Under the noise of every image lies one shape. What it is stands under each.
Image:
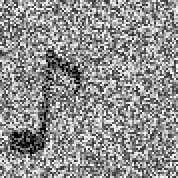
dark musical note
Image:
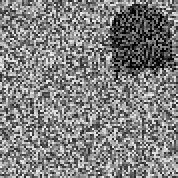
dark ghost, top right
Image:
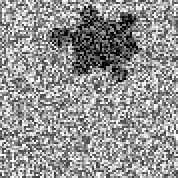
dark turtle
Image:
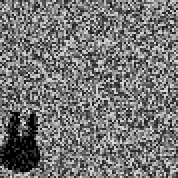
dark rabbit's head, bottom left
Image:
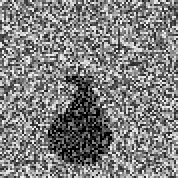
dark pear
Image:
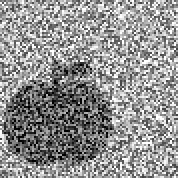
dark apple
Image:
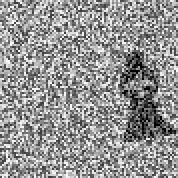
dark chess bishop
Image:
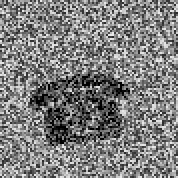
dark telephone
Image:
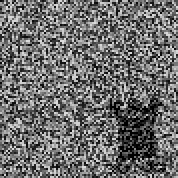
dark chess rook, bottom right
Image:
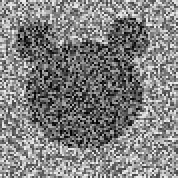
dark bear's head
